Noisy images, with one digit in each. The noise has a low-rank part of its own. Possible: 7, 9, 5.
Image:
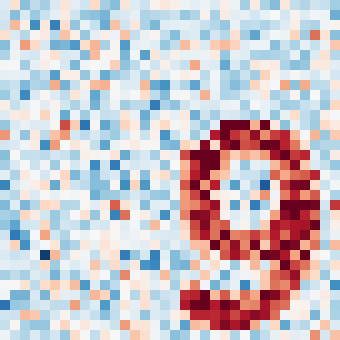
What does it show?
red 9
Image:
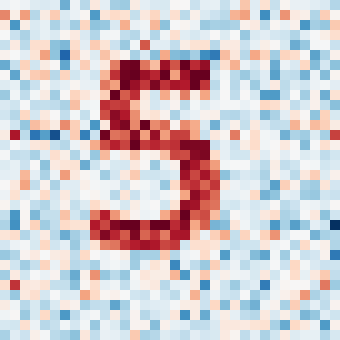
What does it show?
red 5
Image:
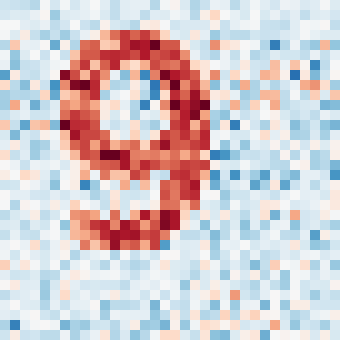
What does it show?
red 9
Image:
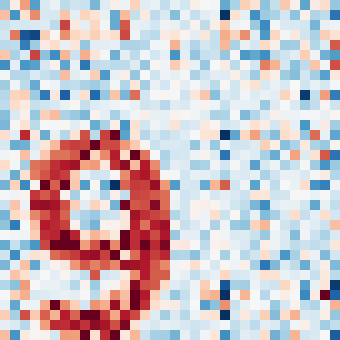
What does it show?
red 9
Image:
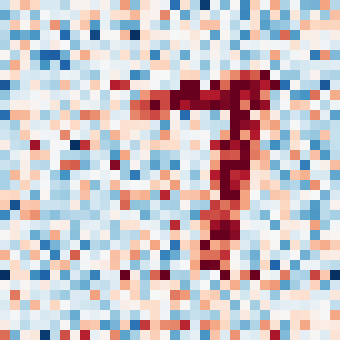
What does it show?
red 7
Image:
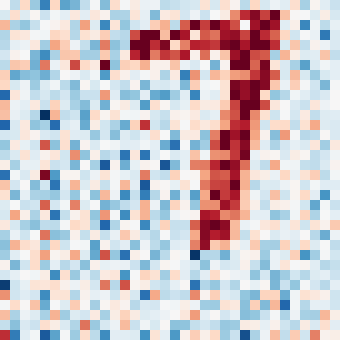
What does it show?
red 7
